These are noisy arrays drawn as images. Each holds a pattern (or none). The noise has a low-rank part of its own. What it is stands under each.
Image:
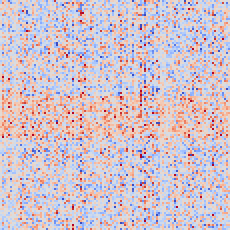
one horizontal stripe
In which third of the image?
middle
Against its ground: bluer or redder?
redder
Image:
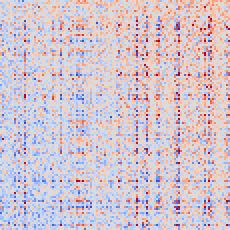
a smooth slope
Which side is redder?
top right
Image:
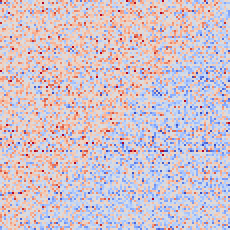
a sharp edge
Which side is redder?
top left
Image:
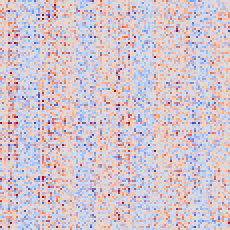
vertical stripes
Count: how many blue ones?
4
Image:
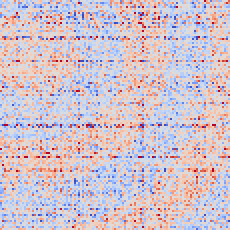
rings round one point
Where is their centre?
top left
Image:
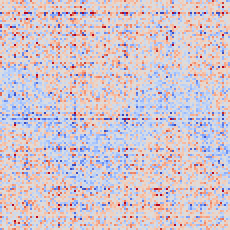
a wavy band
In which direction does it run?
left to right
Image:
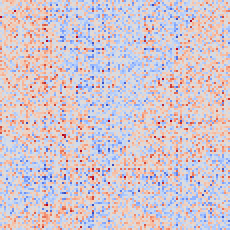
spokes from one point
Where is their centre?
bottom middle
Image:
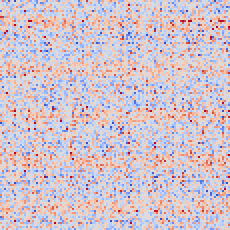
horizontal stripes
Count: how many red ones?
5
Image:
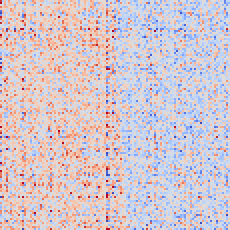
a sharp edge
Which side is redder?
left
